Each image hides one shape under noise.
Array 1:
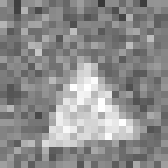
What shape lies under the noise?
triangle
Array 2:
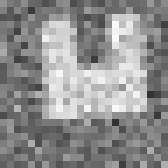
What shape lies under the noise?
square with a notch
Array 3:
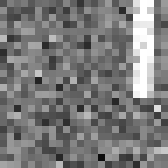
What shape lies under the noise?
bar
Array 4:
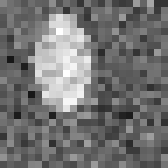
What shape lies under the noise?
ellipse
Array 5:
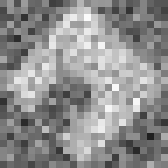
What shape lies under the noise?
square with a notch
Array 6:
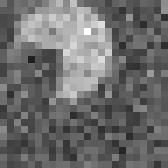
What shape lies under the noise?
disc with a wedge cut out
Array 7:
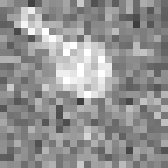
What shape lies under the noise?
lollipop
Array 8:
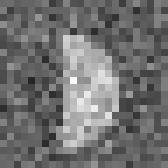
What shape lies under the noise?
half disc
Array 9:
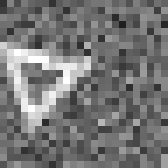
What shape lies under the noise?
triangle frame
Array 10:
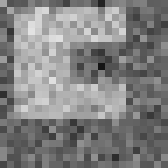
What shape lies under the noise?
square with a notch
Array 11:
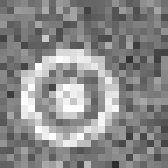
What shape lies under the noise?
bullseye
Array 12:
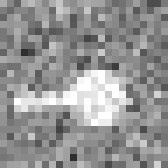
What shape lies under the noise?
lollipop
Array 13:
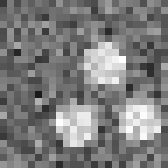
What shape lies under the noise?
three dots
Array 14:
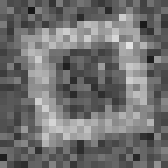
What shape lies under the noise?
square frame
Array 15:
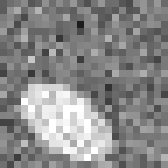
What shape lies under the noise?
ellipse
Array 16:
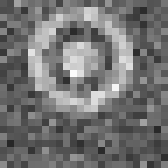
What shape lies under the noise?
bullseye
